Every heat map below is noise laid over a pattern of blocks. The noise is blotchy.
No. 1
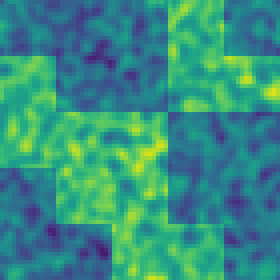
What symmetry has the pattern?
mirrored about the diagonal from the bottom left
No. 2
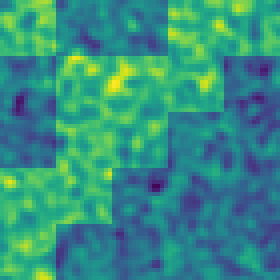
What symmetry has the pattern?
mirrored about the diagonal from the top left
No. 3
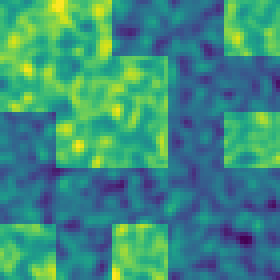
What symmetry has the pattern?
mirrored about the diagonal from the top left
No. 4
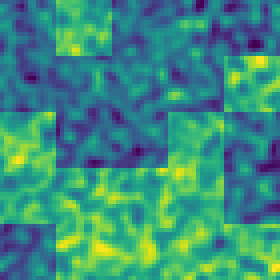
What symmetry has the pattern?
no symmetry
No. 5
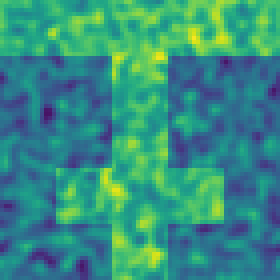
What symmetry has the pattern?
left and right mirror each other
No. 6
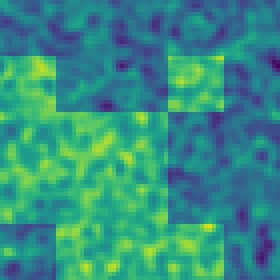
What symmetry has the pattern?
mirrored about the diagonal from the bottom left
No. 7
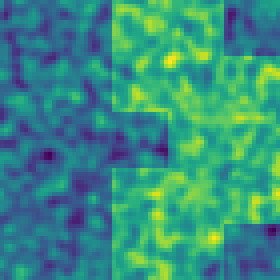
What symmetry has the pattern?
top and bottom mirror each other
